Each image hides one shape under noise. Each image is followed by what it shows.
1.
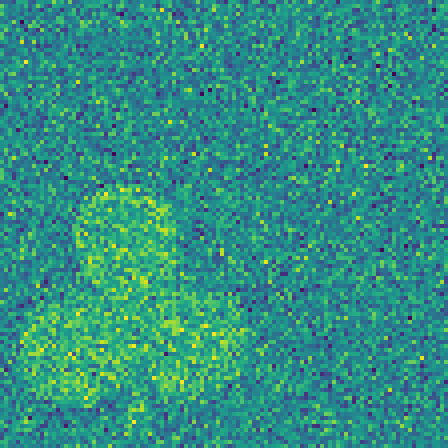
light club
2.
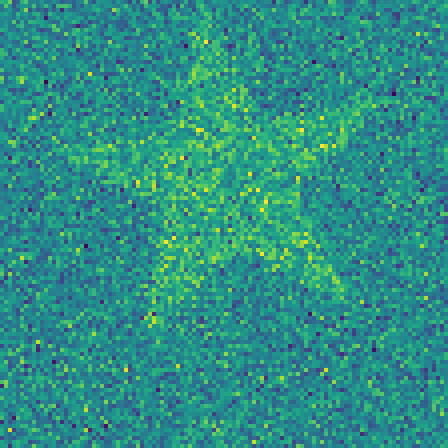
light star
